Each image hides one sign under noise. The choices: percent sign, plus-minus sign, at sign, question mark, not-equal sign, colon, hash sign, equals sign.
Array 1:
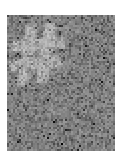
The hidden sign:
hash sign
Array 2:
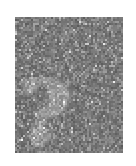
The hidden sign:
question mark
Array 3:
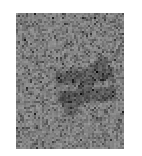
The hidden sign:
not-equal sign
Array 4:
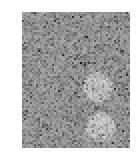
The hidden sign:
colon
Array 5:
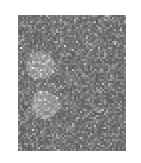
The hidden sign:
colon
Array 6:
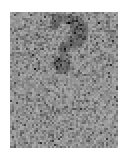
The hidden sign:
question mark
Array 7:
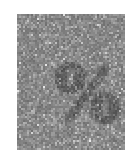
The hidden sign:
percent sign
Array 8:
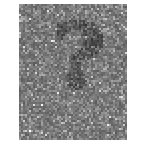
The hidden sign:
question mark
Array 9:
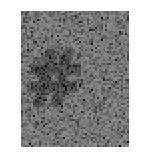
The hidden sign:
hash sign
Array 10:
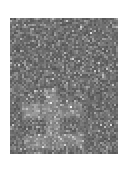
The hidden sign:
plus-minus sign
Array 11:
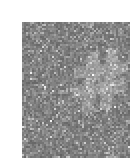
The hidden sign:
hash sign
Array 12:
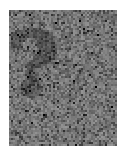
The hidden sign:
question mark
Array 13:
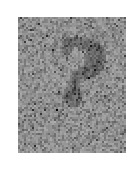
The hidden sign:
question mark
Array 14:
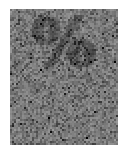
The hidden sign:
percent sign
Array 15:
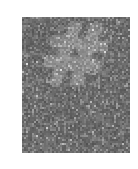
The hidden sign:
hash sign
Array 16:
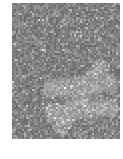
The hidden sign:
not-equal sign
